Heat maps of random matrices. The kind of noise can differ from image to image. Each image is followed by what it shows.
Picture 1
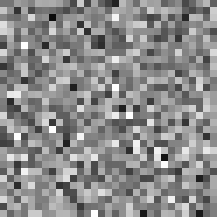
independent entries
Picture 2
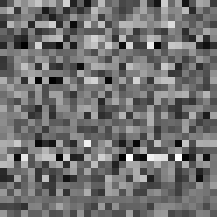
rows of uneven size
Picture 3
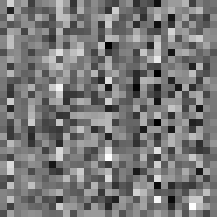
columns of uneven size
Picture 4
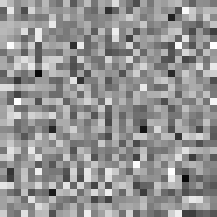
low rank plus noise
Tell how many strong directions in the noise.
three or four
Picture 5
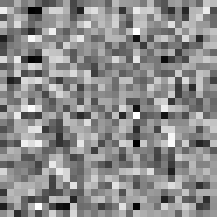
low rank plus noise
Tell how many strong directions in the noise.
one
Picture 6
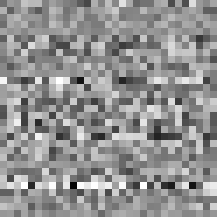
rows of uneven size
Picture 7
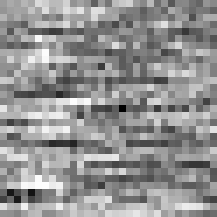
streaked along the rows
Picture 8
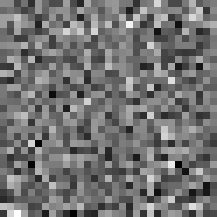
low rank plus noise
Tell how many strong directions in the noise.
five to eight
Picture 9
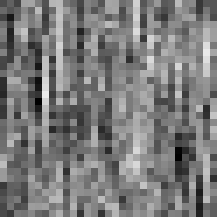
streaked along the columns
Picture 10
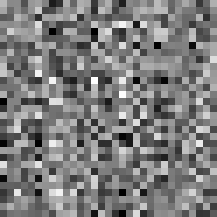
low rank plus noise
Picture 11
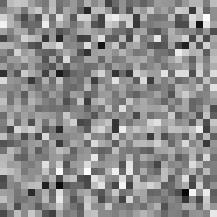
low rank plus noise
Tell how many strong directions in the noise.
one
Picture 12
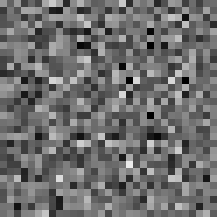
low rank plus noise
